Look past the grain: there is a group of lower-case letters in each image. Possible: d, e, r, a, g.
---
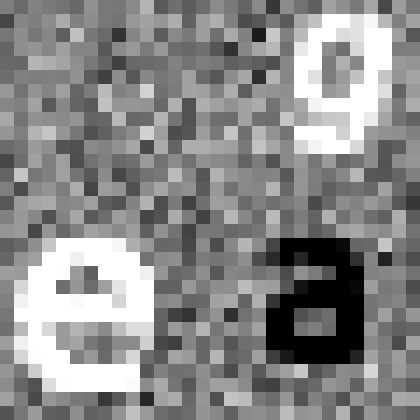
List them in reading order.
top right: light g; bottom left: light e; bottom right: dark a
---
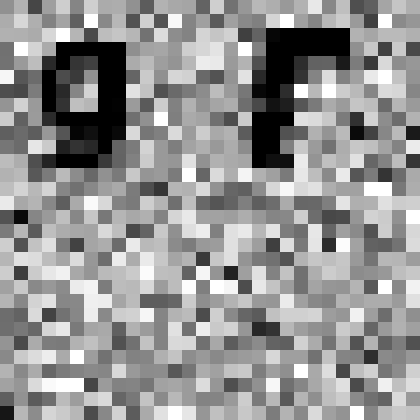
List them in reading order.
top left: dark g; top right: dark r
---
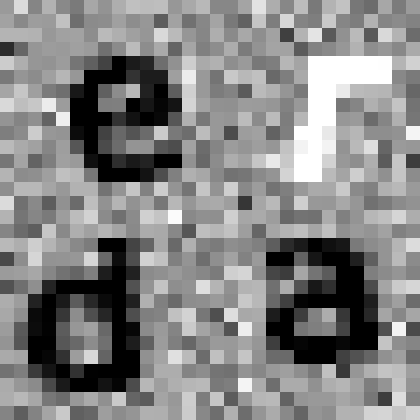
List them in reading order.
top left: dark e; top right: light r; bottom left: dark d; bottom right: dark a
